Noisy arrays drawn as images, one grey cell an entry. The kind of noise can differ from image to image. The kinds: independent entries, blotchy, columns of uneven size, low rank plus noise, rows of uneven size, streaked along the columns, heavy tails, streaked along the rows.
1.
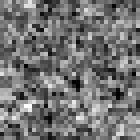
blotchy
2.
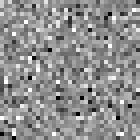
heavy tails
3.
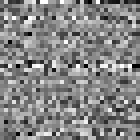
rows of uneven size
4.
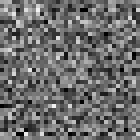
low rank plus noise
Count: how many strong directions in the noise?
two
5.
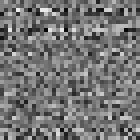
rows of uneven size
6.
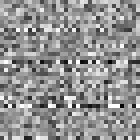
rows of uneven size
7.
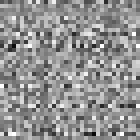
rows of uneven size
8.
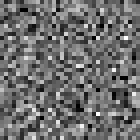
low rank plus noise
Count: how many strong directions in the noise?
five to eight
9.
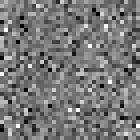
heavy tails
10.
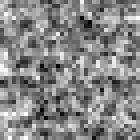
blotchy
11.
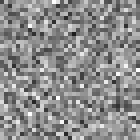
independent entries
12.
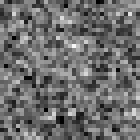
blotchy
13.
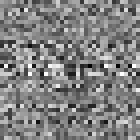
rows of uneven size
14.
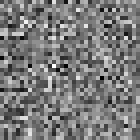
low rank plus noise
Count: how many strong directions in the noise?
five to eight
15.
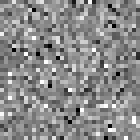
heavy tails
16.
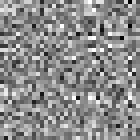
low rank plus noise
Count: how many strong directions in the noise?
two
